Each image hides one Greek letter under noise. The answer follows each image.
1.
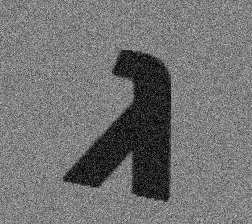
lambda
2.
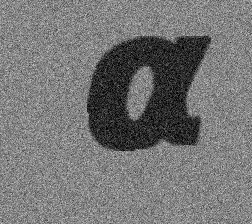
alpha
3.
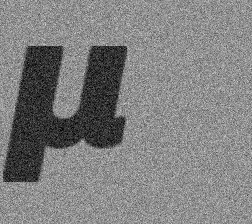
mu
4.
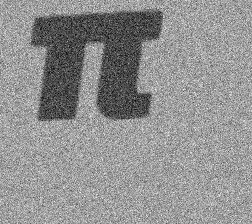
pi
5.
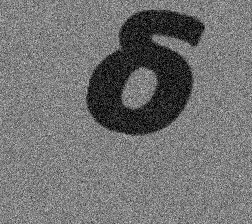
delta
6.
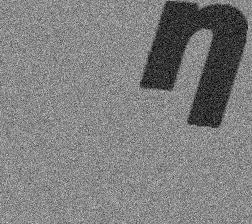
eta
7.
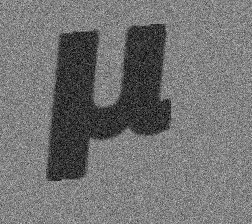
mu
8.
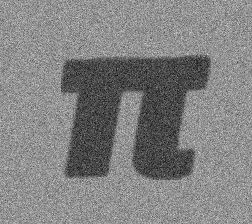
pi
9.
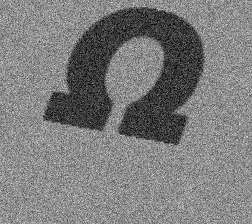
omega
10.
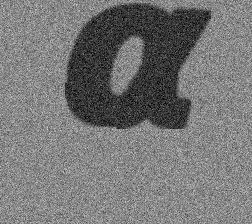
alpha
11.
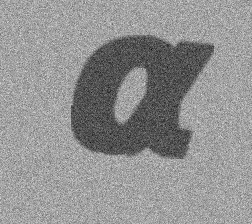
alpha
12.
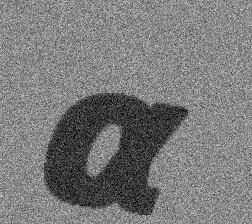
alpha
